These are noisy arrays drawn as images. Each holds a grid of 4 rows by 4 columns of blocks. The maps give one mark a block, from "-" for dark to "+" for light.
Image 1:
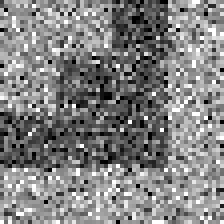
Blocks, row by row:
+ + - +
+ - - +
- - - +
+ + + +
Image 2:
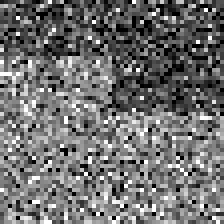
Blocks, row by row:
- - - -
+ + - -
+ + + +
+ + + +
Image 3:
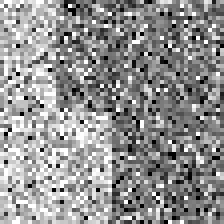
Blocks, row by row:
+ - - -
+ - - -
+ + - -
+ + - -
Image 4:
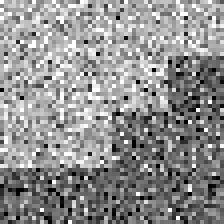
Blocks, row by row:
+ + + +
+ + + -
+ + - -
- - - -
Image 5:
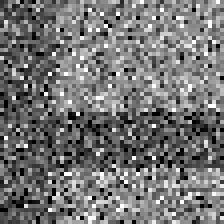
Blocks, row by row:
- + + +
- + + +
- - - -
- + + +
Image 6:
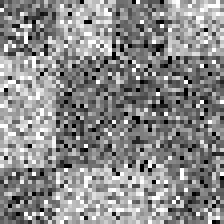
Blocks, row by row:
- + - +
+ - - -
+ - - -
- + + -
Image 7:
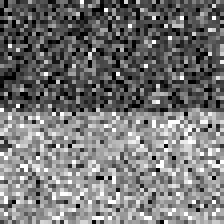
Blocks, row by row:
- - - -
- - - -
+ + + +
+ + + +
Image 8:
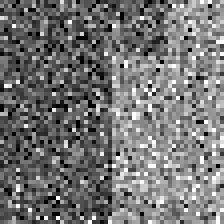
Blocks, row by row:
- - - +
- - + +
- - + +
- - + +
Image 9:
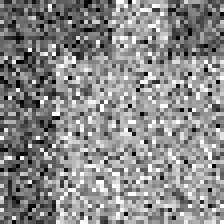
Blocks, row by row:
- - + -
- + + +
- + + +
- + + +
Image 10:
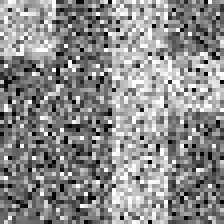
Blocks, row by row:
+ - + -
- - + +
- - + -
- - + -
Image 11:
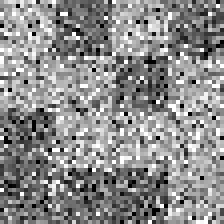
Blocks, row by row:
+ - + -
+ + - +
- + + +
- - - +
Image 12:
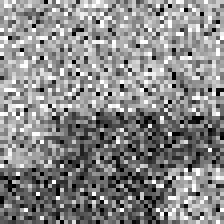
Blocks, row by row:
+ + + +
+ + + +
+ - - -
- - - +
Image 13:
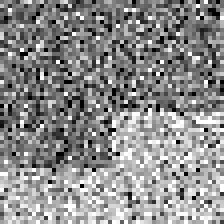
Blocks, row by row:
- - - -
- - - -
- - + +
+ + + +
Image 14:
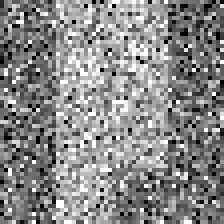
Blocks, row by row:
- + + -
- + + -
- + + -
- + - -
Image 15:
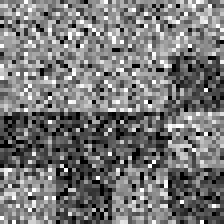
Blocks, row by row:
+ + + +
+ + + -
- - - +
+ - + -
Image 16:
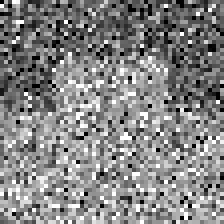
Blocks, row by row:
- - - -
- + + -
+ + + +
+ + + +
